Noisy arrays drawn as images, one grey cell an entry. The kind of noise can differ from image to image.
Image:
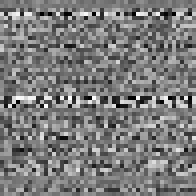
rows of uneven size
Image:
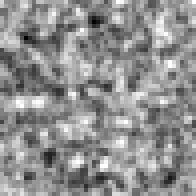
blotchy
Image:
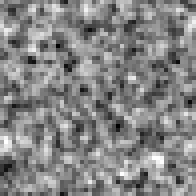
blotchy
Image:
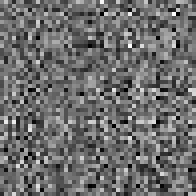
low rank plus noise
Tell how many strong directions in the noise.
three or four
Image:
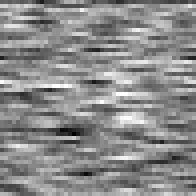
streaked along the rows
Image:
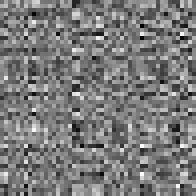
low rank plus noise
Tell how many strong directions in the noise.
two
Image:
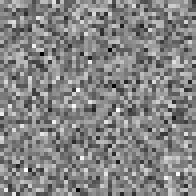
independent entries
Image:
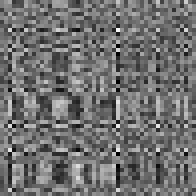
low rank plus noise
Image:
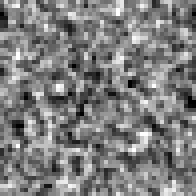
blotchy
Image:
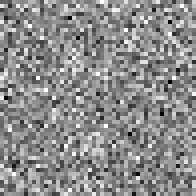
independent entries
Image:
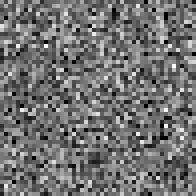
independent entries
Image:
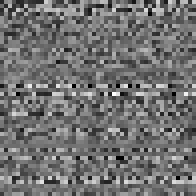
rows of uneven size
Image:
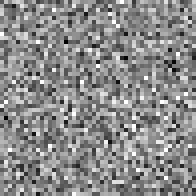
independent entries
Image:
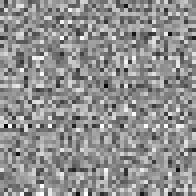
low rank plus noise
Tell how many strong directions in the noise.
five to eight
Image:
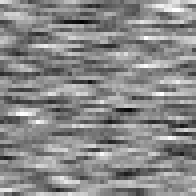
streaked along the rows
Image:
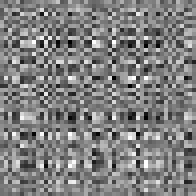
low rank plus noise
